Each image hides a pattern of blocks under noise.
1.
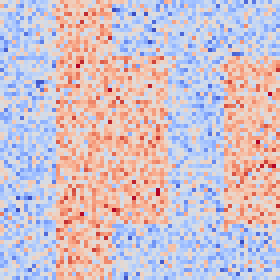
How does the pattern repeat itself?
top and bottom mirror each other
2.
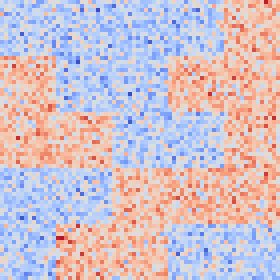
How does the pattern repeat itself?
no symmetry
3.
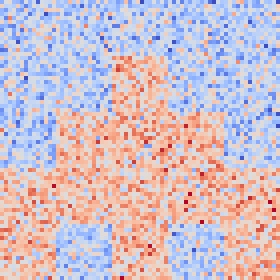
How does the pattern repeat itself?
left and right mirror each other
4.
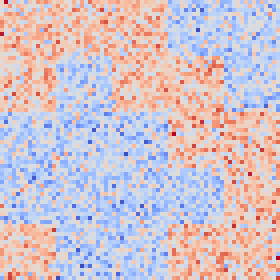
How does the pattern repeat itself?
mirrored about the diagonal from the bottom left
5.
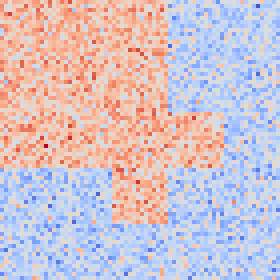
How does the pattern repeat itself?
mirrored about the diagonal from the top left
